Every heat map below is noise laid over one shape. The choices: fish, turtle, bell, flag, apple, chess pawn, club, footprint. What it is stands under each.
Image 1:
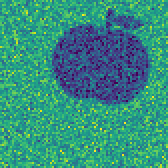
apple
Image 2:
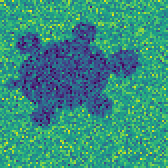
turtle
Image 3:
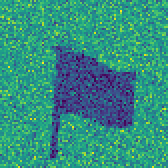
flag
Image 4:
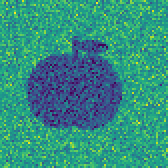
apple
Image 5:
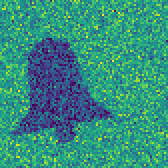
bell
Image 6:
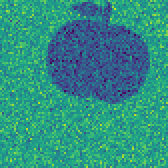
apple
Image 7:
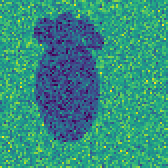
footprint
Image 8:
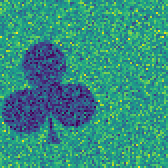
club
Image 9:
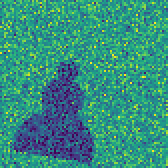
chess pawn
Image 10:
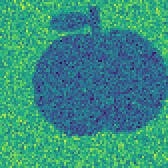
apple
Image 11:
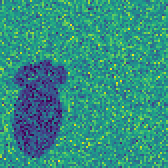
footprint
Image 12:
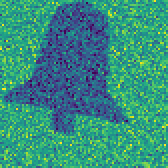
bell
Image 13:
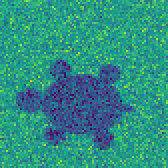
turtle
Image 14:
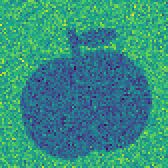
apple
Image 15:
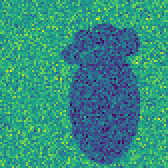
footprint
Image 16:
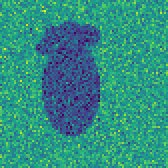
footprint
